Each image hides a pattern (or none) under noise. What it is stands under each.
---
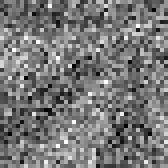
spokes from one point
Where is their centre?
top right
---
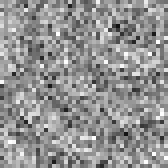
rings round one point
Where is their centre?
top right
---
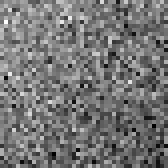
a smooth slope
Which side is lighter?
top left
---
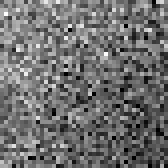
a smooth slope
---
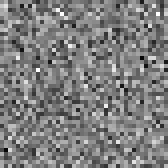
only noise
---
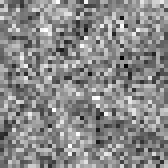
spokes from one point
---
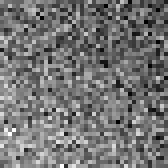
a smooth slope
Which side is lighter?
bottom left
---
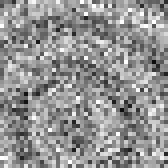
rings round one point
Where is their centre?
bottom middle
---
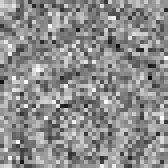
rings round one point
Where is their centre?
bottom middle
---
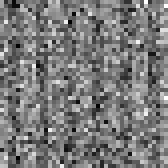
vertical stripes
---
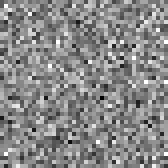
only noise
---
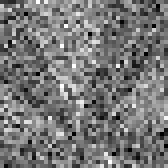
spokes from one point
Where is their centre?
bottom middle
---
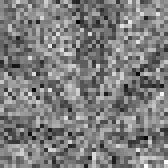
spokes from one point
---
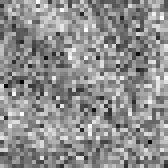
spokes from one point
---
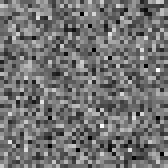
only noise
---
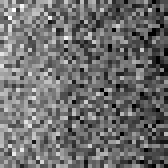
a smooth slope
